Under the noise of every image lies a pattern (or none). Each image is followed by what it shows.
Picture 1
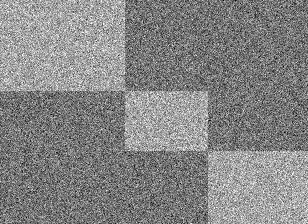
blocks along the diagonal
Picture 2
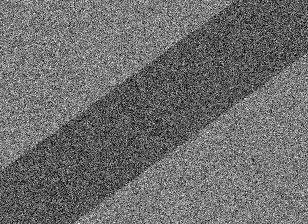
a diagonal band
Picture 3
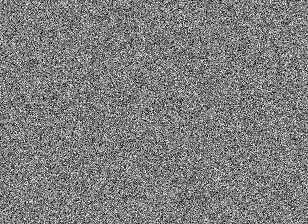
only noise
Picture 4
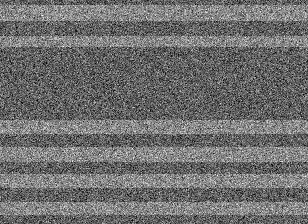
bands of rows
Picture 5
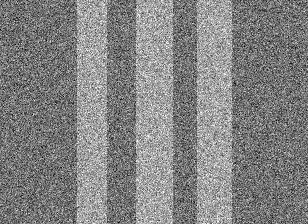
bands of columns
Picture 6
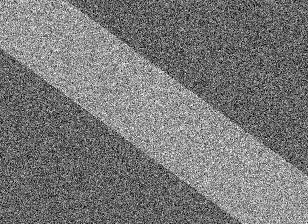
a diagonal band
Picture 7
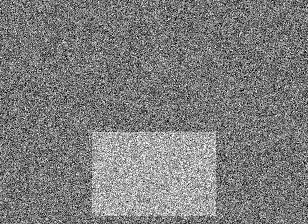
one block
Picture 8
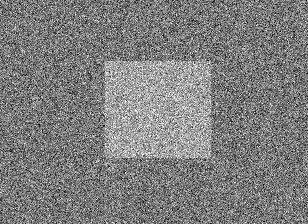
one block
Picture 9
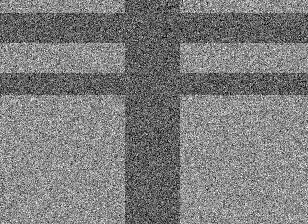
bands of rows crossing bands of columns
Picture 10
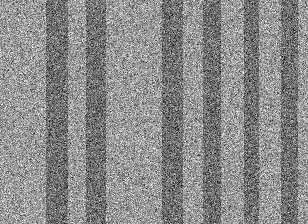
bands of columns
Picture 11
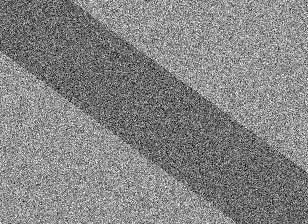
a diagonal band
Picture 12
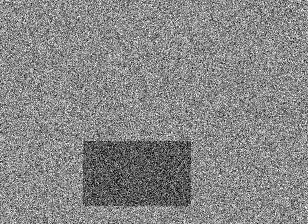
one block
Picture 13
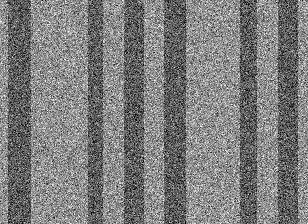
bands of columns
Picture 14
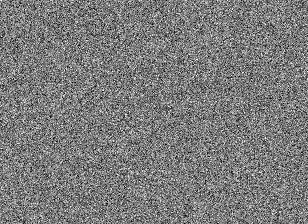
only noise
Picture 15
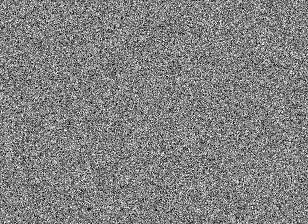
only noise
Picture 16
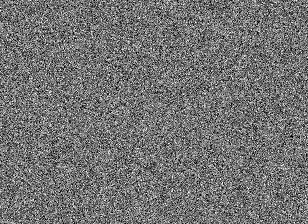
only noise
